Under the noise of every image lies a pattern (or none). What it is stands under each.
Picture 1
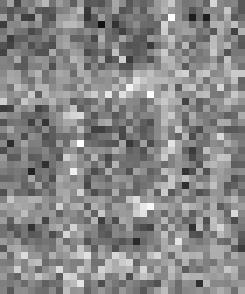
bands of rows crossing bands of columns
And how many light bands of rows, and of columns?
3 and 3
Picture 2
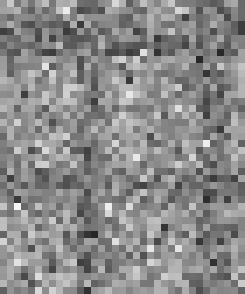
bands of rows crossing bands of columns
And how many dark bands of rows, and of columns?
2 and 2
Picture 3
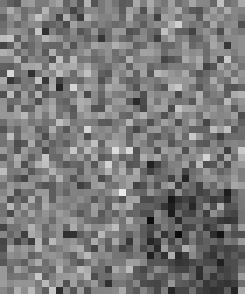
one block
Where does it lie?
bottom right
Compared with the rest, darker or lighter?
darker
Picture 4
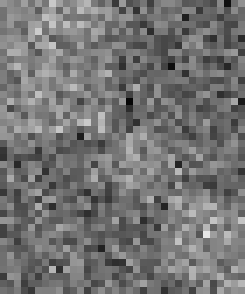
blocks along the diagonal
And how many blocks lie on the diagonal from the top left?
3
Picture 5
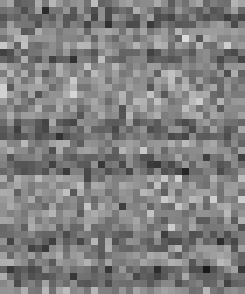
bands of rows
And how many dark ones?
6
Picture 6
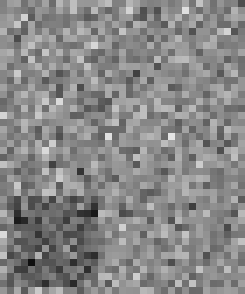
one block
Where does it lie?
bottom left
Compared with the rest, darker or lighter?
darker
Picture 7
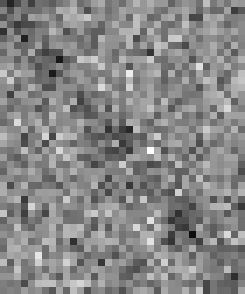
blocks along the diagonal
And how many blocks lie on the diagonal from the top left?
7
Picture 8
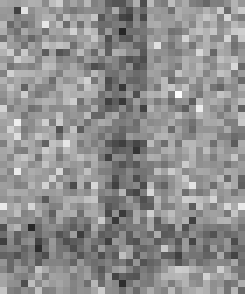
bands of rows crossing bands of columns
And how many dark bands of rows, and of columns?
1 and 1
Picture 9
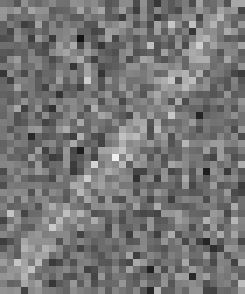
a diagonal band
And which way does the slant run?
bottom left to top right
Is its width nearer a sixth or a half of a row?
a sixth
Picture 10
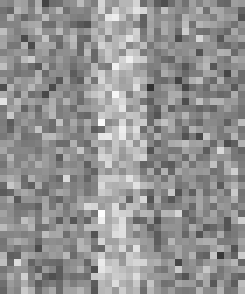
one band of columns
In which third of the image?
middle
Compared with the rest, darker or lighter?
lighter
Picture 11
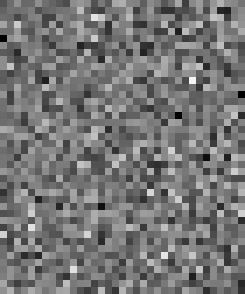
only noise
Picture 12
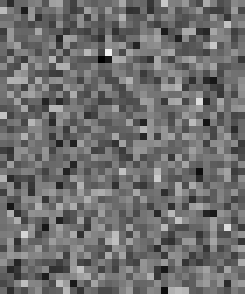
only noise
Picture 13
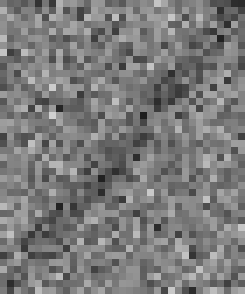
a diagonal band
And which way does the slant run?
bottom left to top right
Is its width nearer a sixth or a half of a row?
a sixth
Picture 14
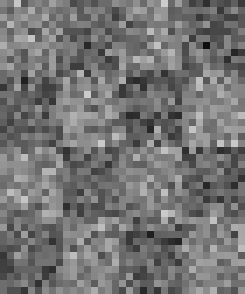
a checkerboard
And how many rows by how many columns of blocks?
4 by 4
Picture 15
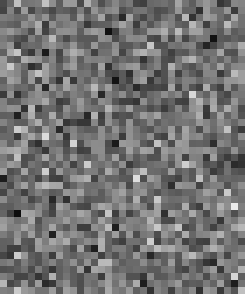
only noise
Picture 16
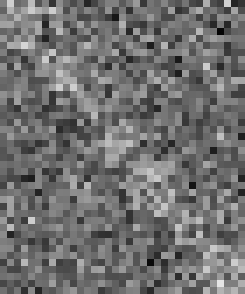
blocks along the diagonal
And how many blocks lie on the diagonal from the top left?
7
